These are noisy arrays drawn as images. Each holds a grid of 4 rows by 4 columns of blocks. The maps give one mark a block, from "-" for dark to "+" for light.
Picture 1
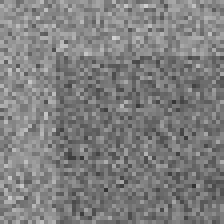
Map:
+ + + +
+ - - -
+ - - -
+ - - -
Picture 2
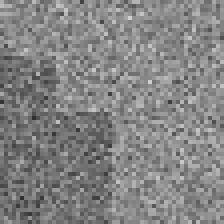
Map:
+ + + +
- + + +
- - + +
- - + +
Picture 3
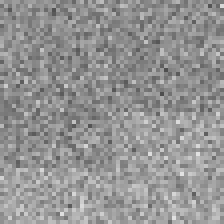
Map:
- - - -
- - - -
- - + +
+ + + +
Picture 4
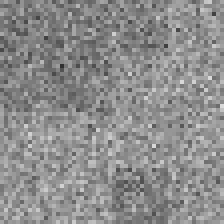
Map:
- - - +
- - + +
+ + + +
+ + - +
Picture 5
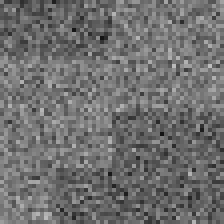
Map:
- - + +
+ + + +
+ + - -
+ - - -
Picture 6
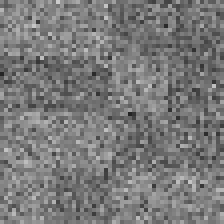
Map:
+ + - -
- - + -
+ + - -
+ - + +
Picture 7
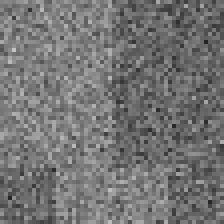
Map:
+ + - -
+ + - -
+ + - -
- + + -
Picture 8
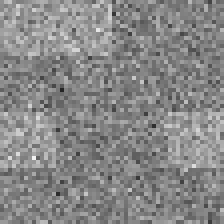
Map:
+ + - -
- - - -
+ - - +
- - - -
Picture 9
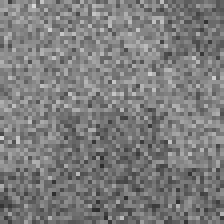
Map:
+ + + -
+ + + +
+ - - +
- - - -
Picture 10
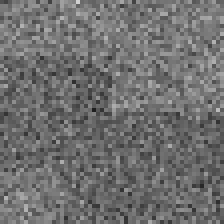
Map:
+ + + +
- - + +
- - - -
+ - - -
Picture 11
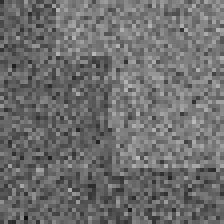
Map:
- + + +
- - + +
- - + +
- - - -
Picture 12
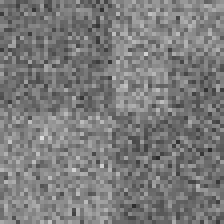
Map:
- - + +
- - + -
+ + - -
+ + - -
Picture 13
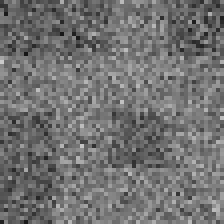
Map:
- - + -
+ + + +
- + - +
- + + +
